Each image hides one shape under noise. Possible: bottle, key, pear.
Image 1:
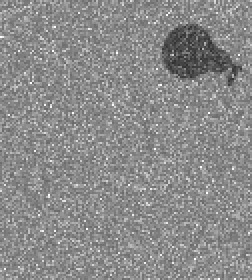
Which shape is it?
pear
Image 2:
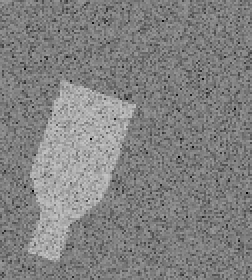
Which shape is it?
bottle
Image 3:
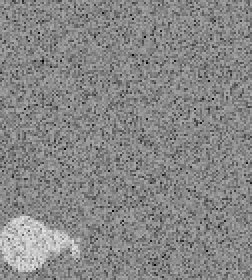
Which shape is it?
pear
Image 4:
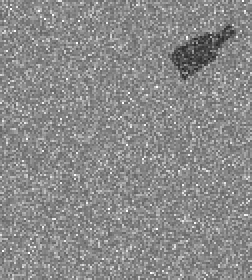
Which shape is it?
bottle
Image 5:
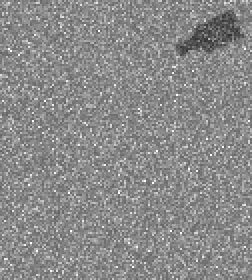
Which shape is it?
bottle
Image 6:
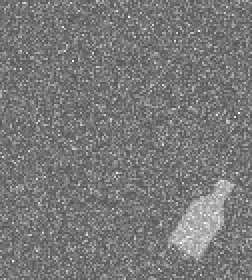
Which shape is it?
bottle
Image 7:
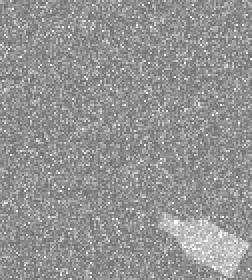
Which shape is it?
bottle
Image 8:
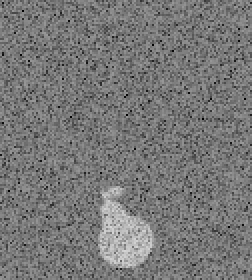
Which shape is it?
pear
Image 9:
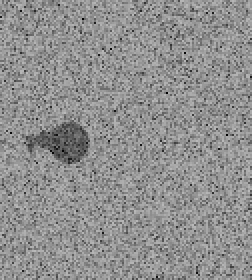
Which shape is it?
pear
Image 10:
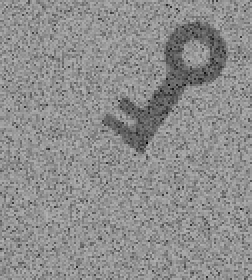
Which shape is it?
key
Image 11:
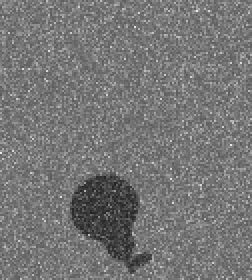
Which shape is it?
pear
